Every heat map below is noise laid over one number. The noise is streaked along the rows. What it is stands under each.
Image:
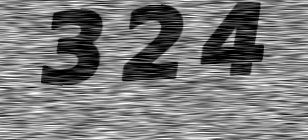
324
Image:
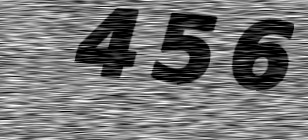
456
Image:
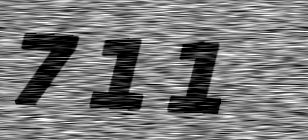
711
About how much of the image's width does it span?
two thirds
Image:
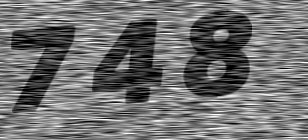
748
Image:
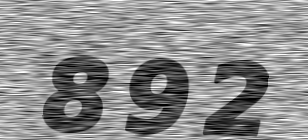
892
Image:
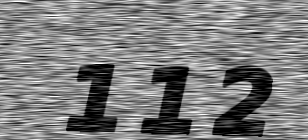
112
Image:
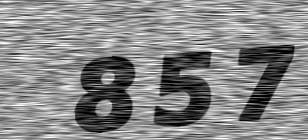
857
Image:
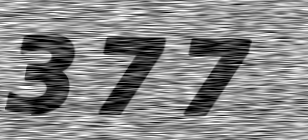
377
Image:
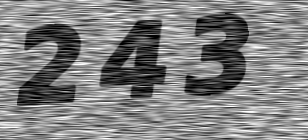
243
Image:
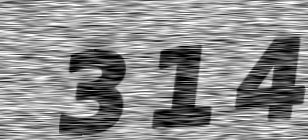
314
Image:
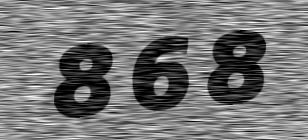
868
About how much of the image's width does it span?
two thirds
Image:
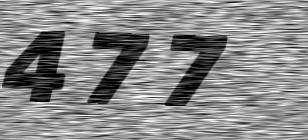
477
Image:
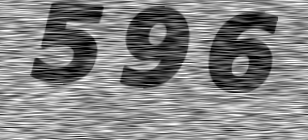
596
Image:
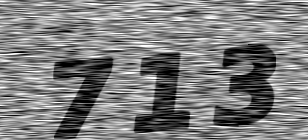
713
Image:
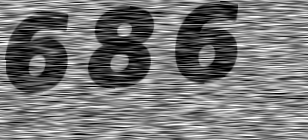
686
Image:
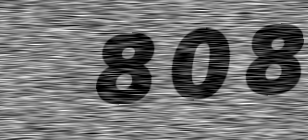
808
